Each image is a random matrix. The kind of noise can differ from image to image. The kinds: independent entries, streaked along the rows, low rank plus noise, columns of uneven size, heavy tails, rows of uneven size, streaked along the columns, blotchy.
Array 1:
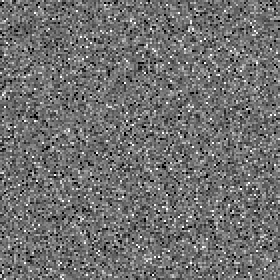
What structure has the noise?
heavy tails
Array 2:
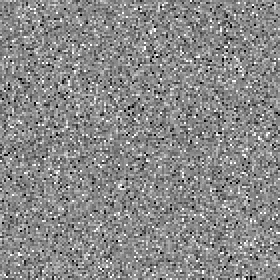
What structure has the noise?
heavy tails
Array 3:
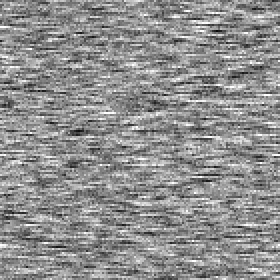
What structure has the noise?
streaked along the rows
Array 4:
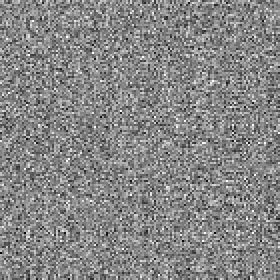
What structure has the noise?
low rank plus noise
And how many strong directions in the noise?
five to eight
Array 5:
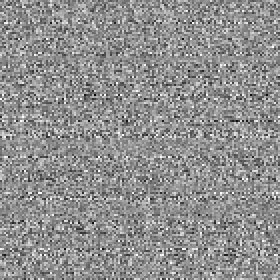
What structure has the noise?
rows of uneven size
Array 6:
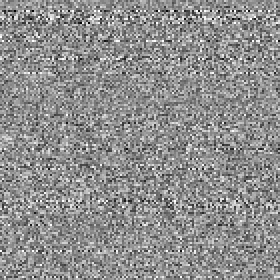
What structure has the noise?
rows of uneven size
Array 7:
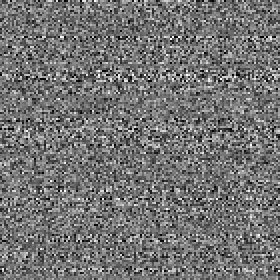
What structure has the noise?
rows of uneven size
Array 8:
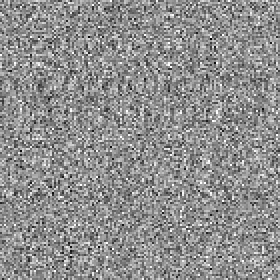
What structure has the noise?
low rank plus noise
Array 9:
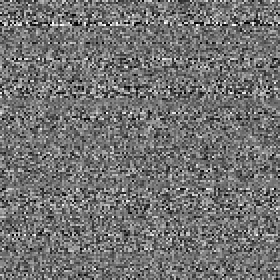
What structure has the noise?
rows of uneven size
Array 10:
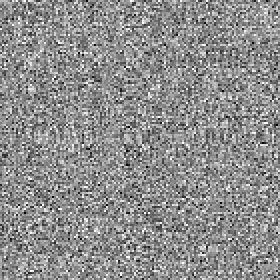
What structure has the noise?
low rank plus noise
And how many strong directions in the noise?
three or four
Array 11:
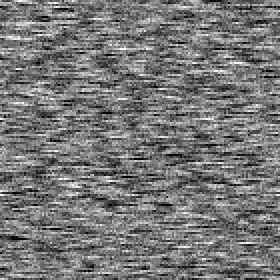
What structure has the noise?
streaked along the rows
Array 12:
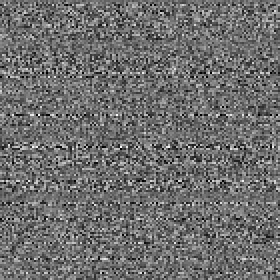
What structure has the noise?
rows of uneven size
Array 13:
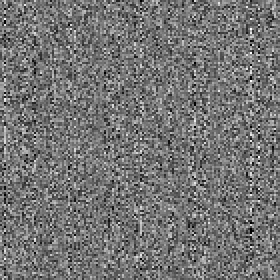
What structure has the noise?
columns of uneven size
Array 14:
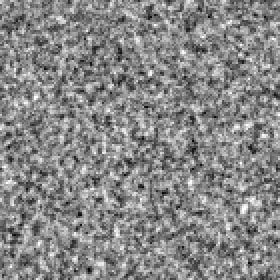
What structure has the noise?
blotchy
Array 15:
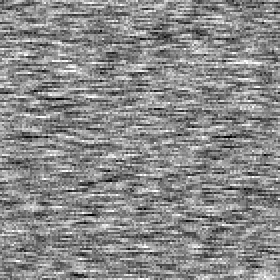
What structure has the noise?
streaked along the rows
